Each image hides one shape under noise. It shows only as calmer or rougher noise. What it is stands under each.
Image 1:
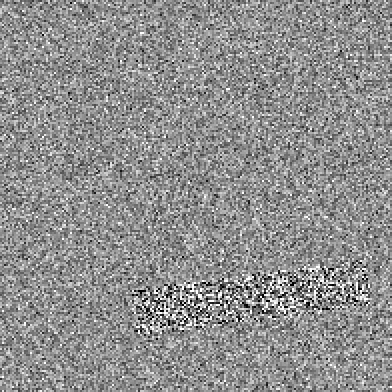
bar
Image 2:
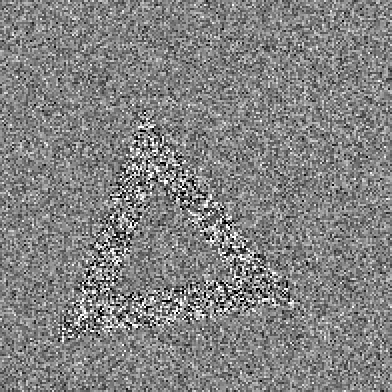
triangle frame
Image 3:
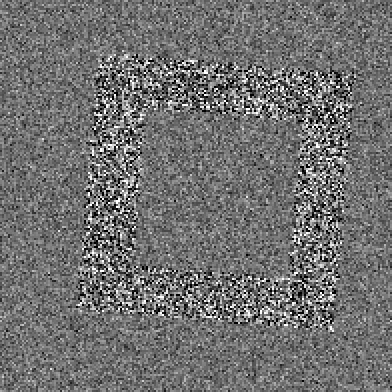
square frame
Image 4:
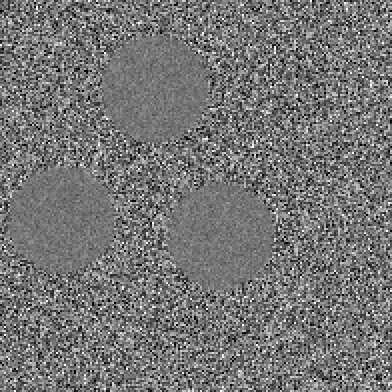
three dots
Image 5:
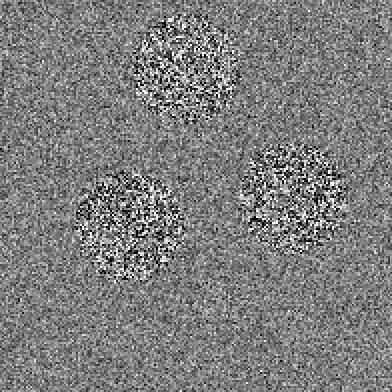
three dots
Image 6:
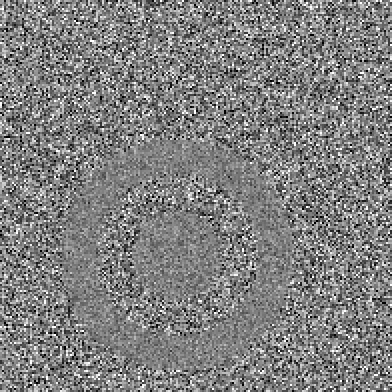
bullseye
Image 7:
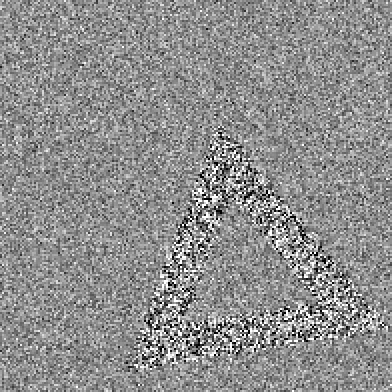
triangle frame
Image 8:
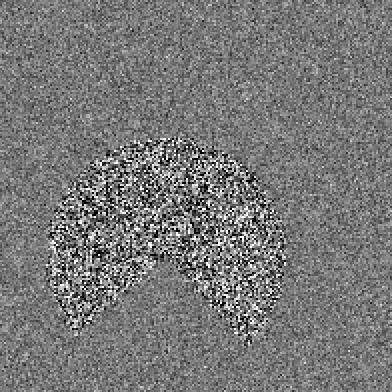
disc with a wedge cut out
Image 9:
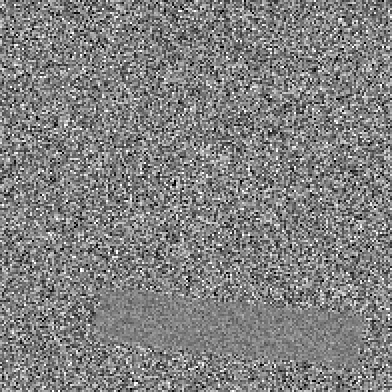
bar
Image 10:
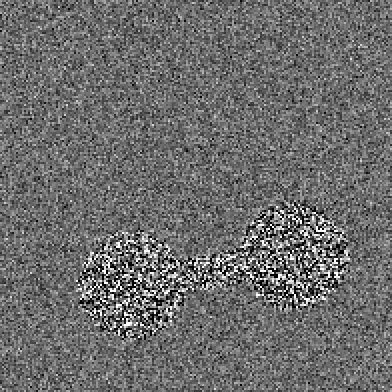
dumbbell
